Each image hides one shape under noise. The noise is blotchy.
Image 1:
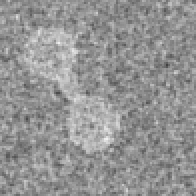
dumbbell
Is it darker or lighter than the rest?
lighter
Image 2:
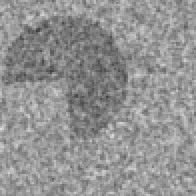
disc with a wedge cut out
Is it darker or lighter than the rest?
darker
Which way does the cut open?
down and left
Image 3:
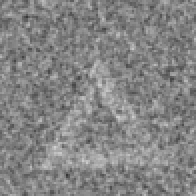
triangle frame
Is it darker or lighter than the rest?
lighter
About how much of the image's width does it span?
two thirds
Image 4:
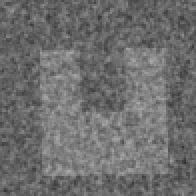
square with a notch
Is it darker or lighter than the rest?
lighter
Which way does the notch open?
up
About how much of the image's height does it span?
two thirds
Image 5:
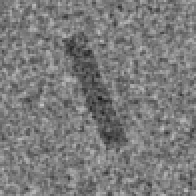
bar
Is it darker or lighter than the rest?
darker
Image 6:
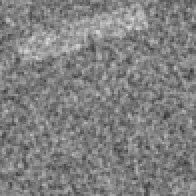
bar
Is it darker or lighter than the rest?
lighter
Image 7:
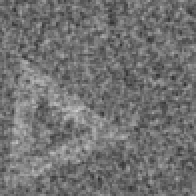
triangle frame
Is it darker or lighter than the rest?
lighter
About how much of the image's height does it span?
two thirds
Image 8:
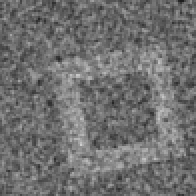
square frame
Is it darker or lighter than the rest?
lighter
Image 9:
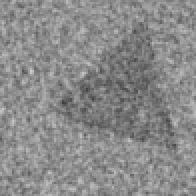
triangle
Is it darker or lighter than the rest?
darker
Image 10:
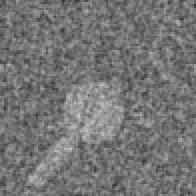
lollipop
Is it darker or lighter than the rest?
lighter
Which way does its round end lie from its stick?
up and right
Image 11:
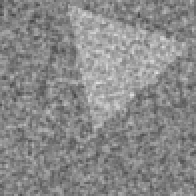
triangle
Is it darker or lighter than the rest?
lighter
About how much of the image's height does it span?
two thirds
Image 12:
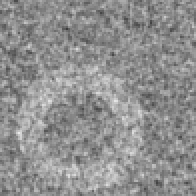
ring
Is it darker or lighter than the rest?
lighter
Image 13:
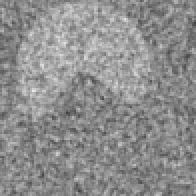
disc with a wedge cut out
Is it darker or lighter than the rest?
lighter
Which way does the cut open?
down
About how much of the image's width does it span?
two thirds
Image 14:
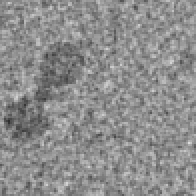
dumbbell
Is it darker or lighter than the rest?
darker
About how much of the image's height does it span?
half
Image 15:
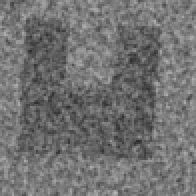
square with a notch
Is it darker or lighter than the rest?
darker
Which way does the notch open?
up
